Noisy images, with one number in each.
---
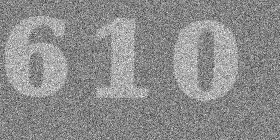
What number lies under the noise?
610
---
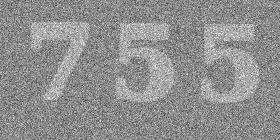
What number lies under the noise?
755
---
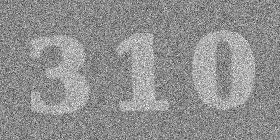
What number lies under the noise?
310
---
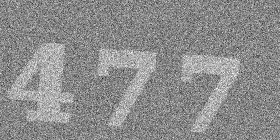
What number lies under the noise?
477
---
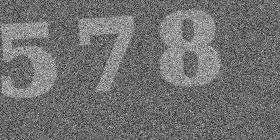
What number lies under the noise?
578
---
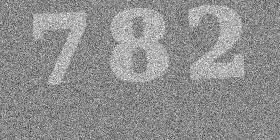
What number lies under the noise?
782
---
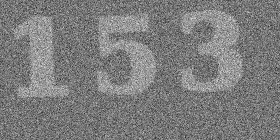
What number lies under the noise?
153
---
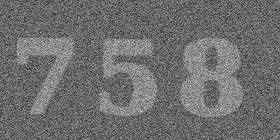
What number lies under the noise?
758
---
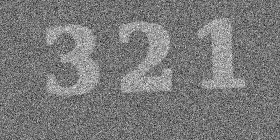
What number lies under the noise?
321
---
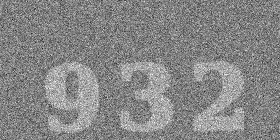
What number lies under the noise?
932
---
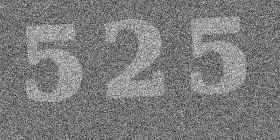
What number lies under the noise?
525
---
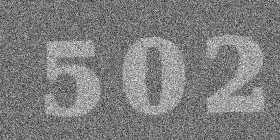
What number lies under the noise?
502
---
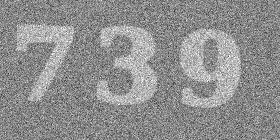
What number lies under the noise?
739
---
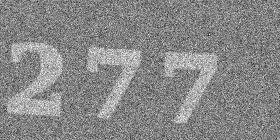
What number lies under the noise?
277
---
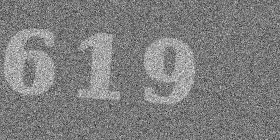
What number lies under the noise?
619
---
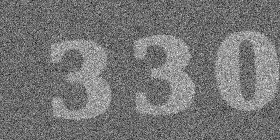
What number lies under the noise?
330
